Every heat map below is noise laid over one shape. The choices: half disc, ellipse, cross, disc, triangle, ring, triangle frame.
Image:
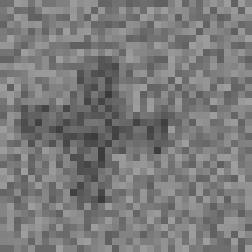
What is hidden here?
dark cross
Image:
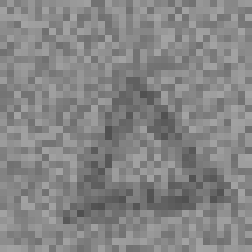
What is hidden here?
dark triangle frame
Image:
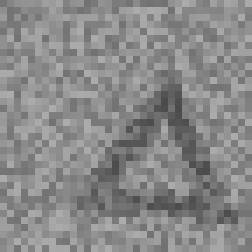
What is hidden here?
dark triangle frame
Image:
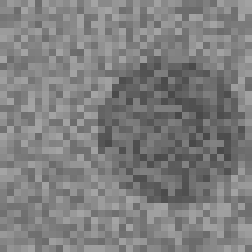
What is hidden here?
dark disc
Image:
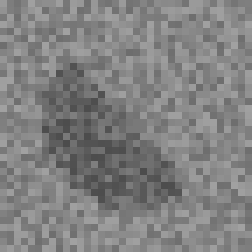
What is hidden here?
dark half disc
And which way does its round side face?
down and left
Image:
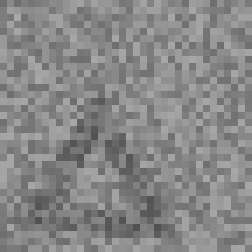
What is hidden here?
dark triangle frame
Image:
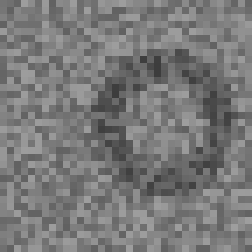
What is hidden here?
dark ring
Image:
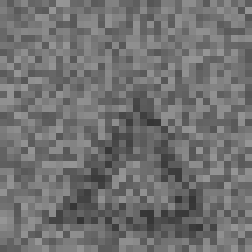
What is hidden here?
dark triangle frame
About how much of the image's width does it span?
two thirds
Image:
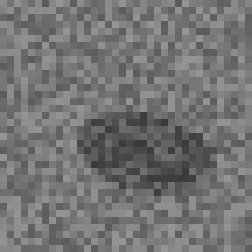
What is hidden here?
dark ellipse
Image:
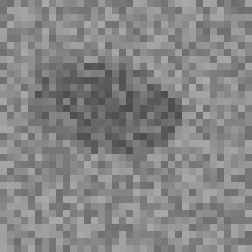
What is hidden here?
dark ellipse
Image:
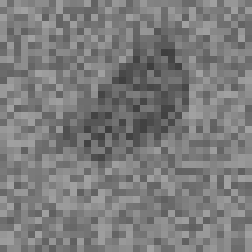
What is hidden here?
dark half disc
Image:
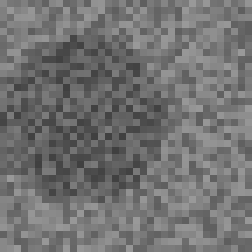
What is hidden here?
dark disc
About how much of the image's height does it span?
two thirds
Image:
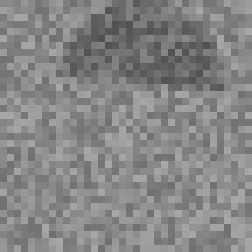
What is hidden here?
dark half disc
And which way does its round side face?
up
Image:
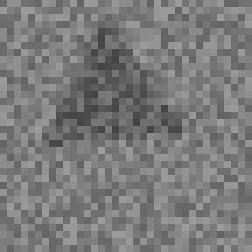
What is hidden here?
dark triangle
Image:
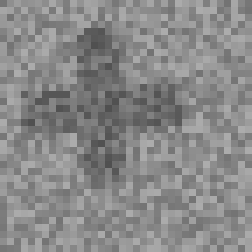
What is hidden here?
dark cross
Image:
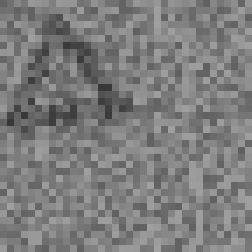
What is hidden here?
dark triangle frame
